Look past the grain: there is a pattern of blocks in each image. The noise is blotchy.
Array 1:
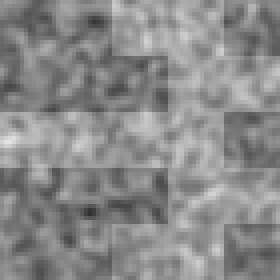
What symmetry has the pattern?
top and bottom mirror each other
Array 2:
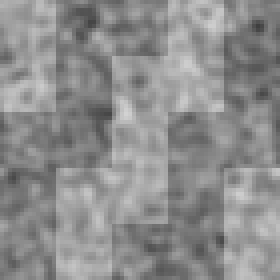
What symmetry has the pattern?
the same after a half turn
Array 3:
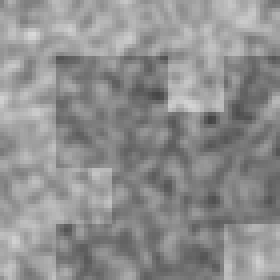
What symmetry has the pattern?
mirrored about the diagonal from the top left
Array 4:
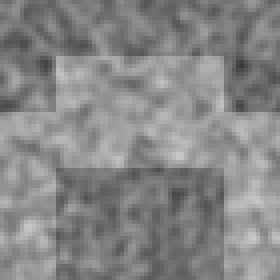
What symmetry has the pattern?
left and right mirror each other
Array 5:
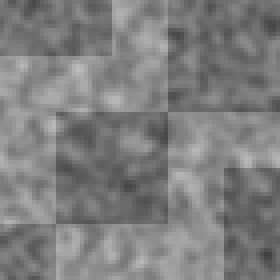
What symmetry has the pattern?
mirrored about the diagonal from the bottom left
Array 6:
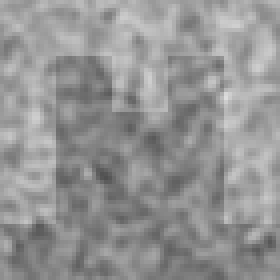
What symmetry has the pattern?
left and right mirror each other
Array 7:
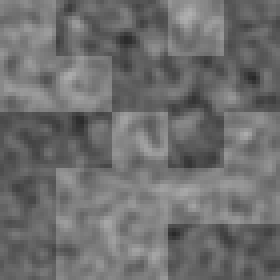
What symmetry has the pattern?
no symmetry
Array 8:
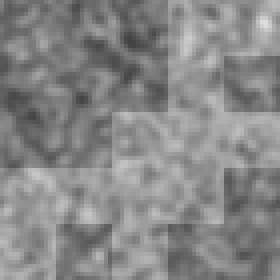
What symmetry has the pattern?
mirrored about the diagonal from the top left
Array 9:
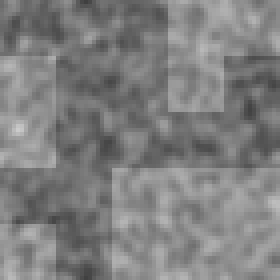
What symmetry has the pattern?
no symmetry
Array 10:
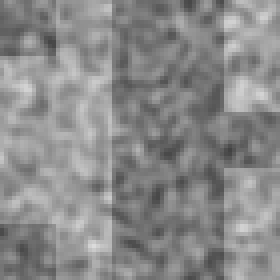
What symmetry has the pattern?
top and bottom mirror each other
